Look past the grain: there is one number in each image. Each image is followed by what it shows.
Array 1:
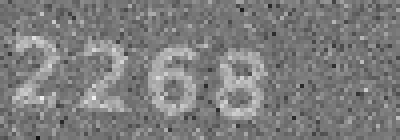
2268
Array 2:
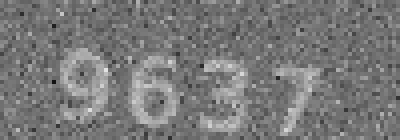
9637
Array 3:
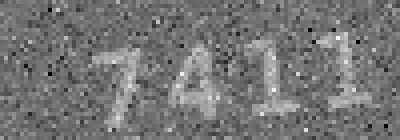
7411
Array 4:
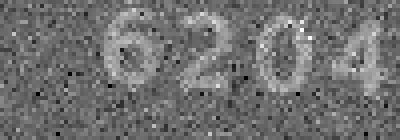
6204
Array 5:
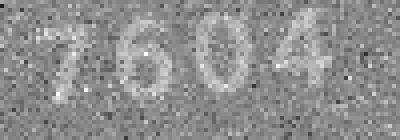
7604
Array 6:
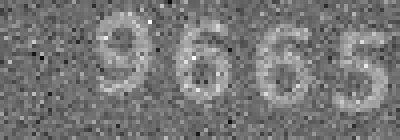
9665
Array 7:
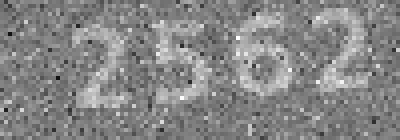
2562
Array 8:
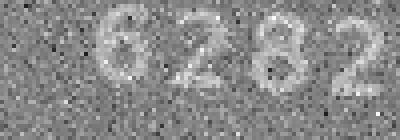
6282
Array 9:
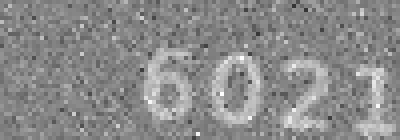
6021
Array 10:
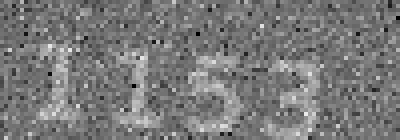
1153
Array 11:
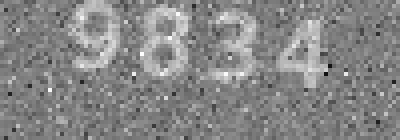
9834
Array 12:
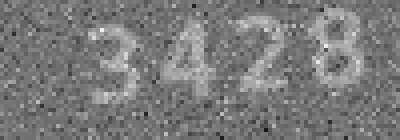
3428
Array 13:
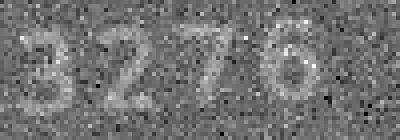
3276
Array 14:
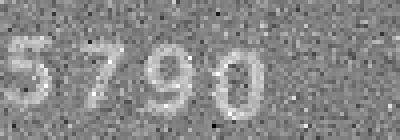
5790
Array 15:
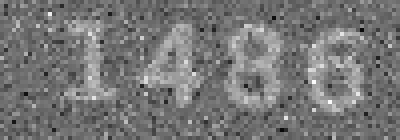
1486
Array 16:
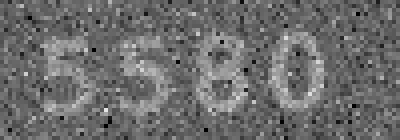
5580
